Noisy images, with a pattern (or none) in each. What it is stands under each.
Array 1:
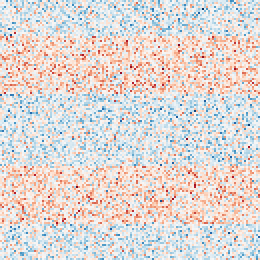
horizontal stripes
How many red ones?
2
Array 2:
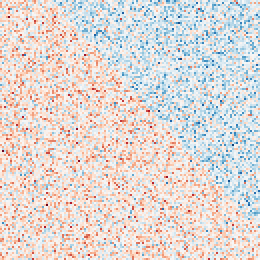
a sharp edge
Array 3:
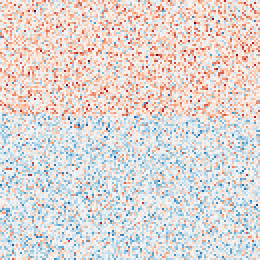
a sharp edge
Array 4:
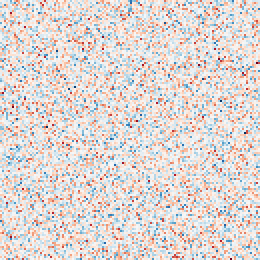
only noise
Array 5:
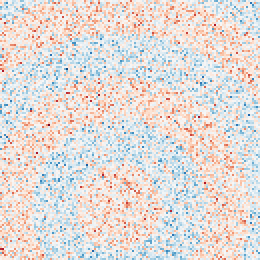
rings round one point
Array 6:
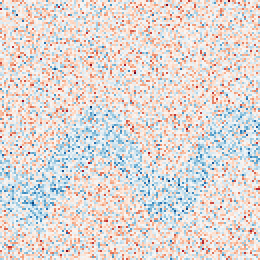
a wavy band
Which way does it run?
left to right
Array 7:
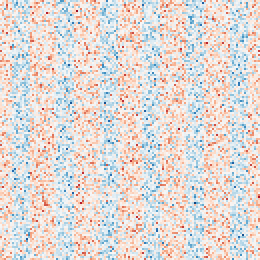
vertical stripes
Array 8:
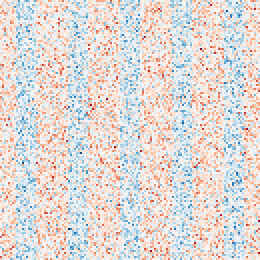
vertical stripes
